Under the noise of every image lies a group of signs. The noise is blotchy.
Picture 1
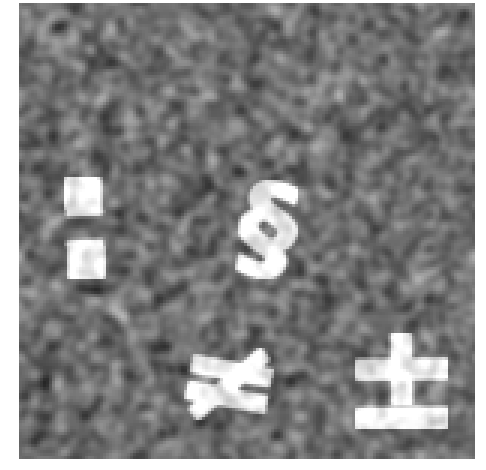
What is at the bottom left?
nothing
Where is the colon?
middle left
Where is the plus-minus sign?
bottom right
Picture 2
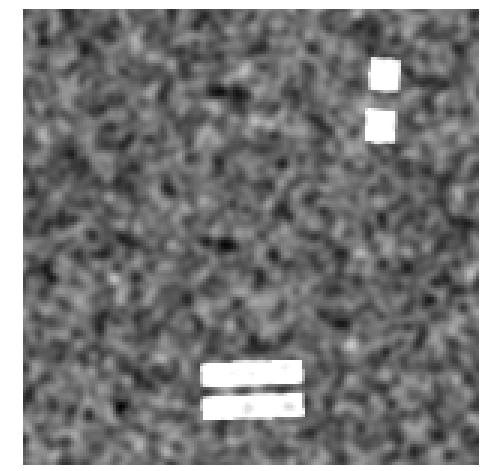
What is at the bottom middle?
equals sign
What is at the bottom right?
nothing
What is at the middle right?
nothing
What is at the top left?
nothing
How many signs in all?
2
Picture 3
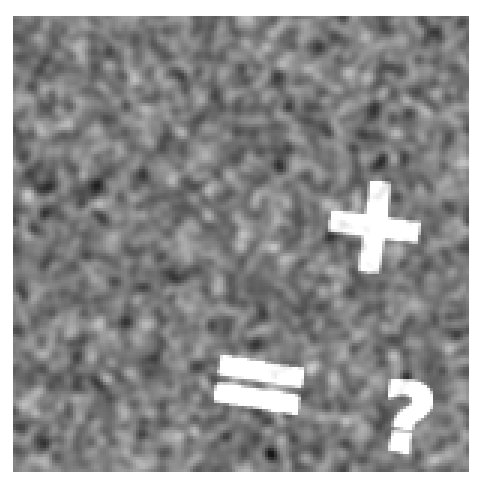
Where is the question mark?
bottom right
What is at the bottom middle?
equals sign
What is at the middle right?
plus sign
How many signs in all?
3
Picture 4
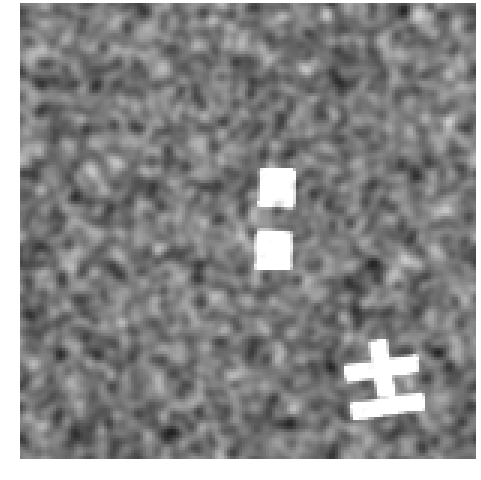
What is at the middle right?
nothing
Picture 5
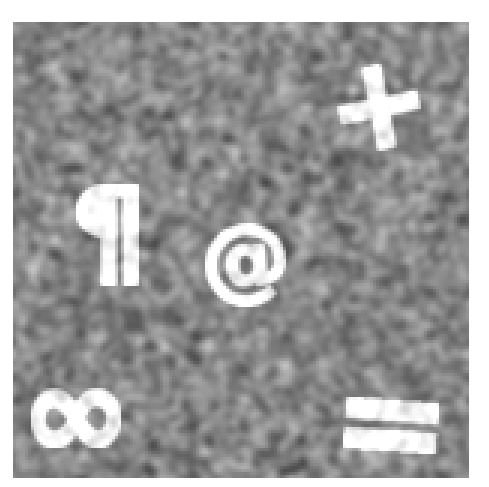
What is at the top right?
plus sign
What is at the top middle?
nothing
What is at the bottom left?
infinity sign
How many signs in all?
5
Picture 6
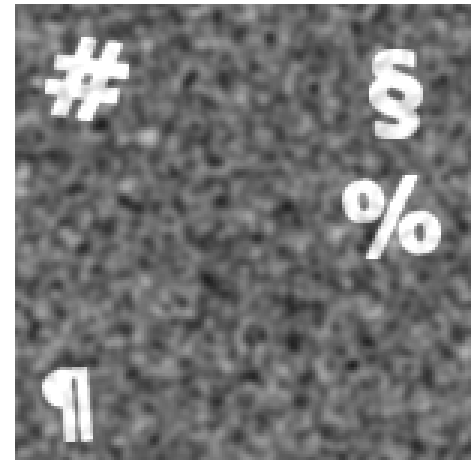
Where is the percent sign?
middle right
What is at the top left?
hash sign
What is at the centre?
nothing
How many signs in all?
4
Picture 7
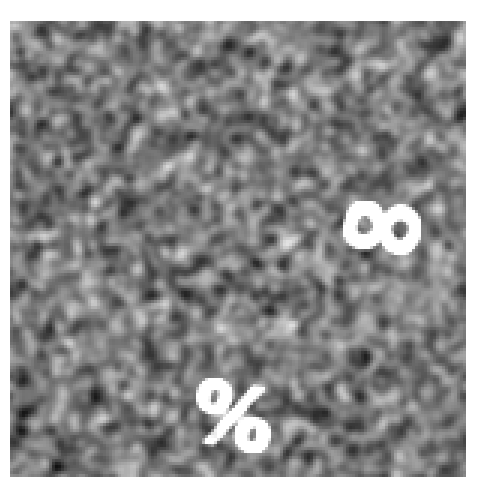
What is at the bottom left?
nothing
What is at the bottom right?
nothing
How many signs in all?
2
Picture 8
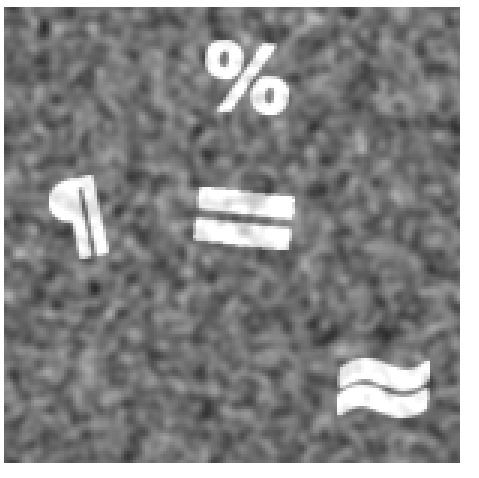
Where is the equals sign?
centre
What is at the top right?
nothing
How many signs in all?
4
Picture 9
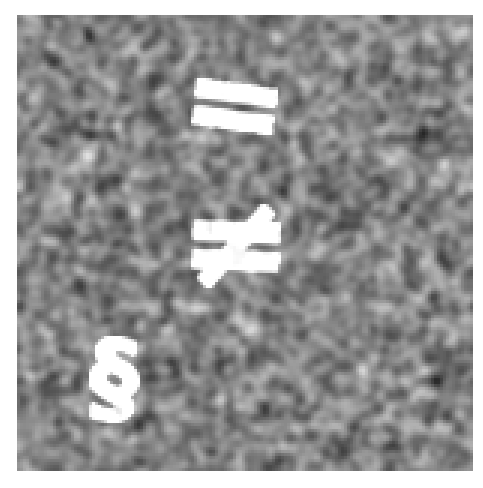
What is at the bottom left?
section sign
